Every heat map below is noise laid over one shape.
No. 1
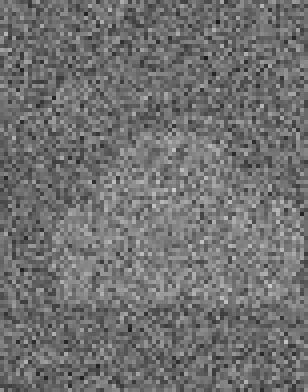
cloud
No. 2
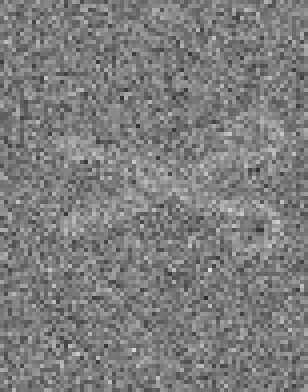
pair of scissors
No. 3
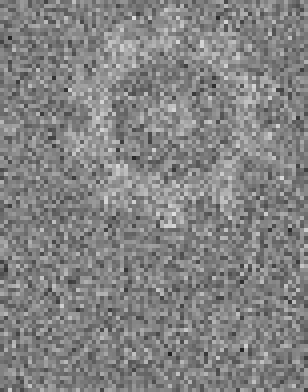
gear
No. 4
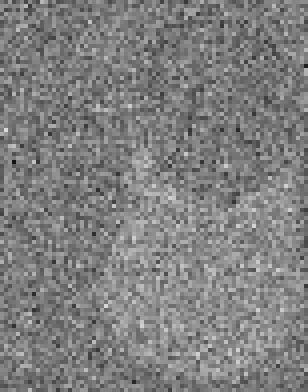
cat's head
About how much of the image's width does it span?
two thirds
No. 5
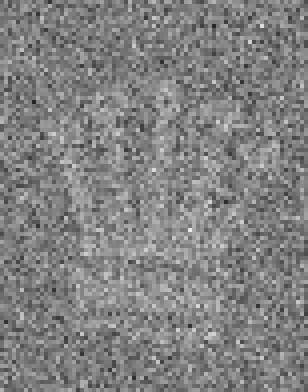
chess queen
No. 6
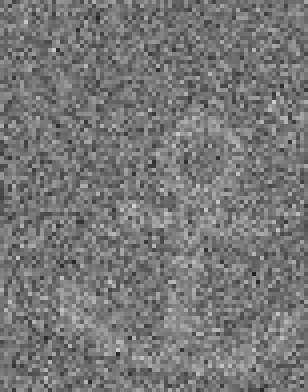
anchor
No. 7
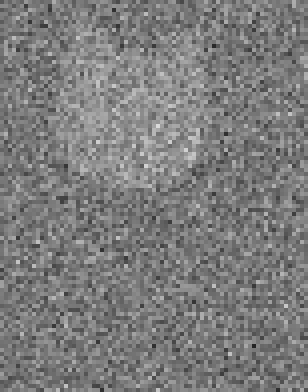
cat's head
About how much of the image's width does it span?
half
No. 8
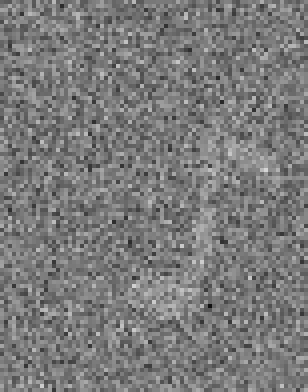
musical note
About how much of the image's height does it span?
half
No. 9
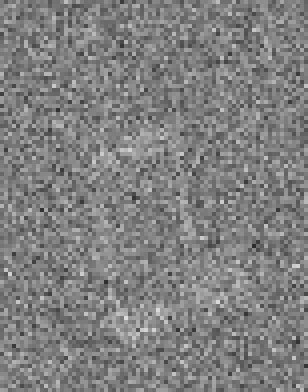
pair of musical notes
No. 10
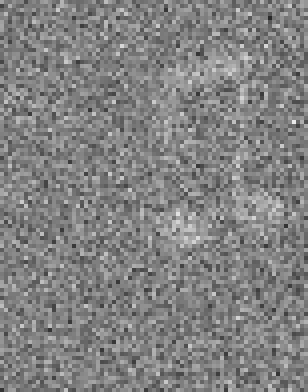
pair of musical notes
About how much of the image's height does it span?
half
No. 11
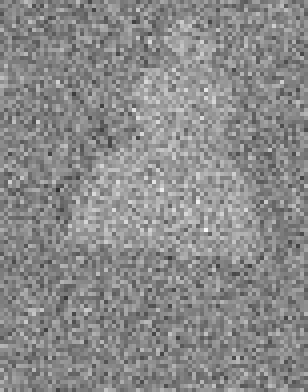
chess pawn
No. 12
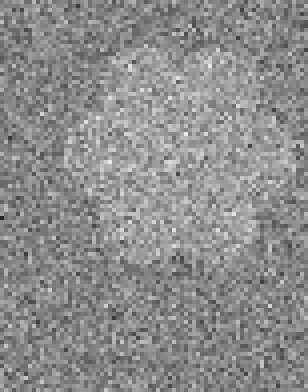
flower
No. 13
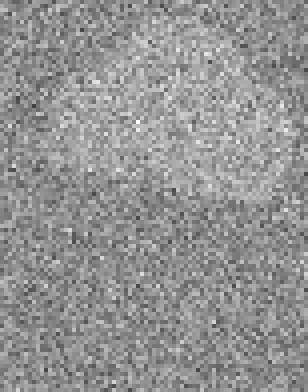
cloud
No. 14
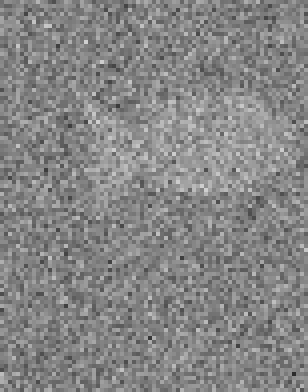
fish
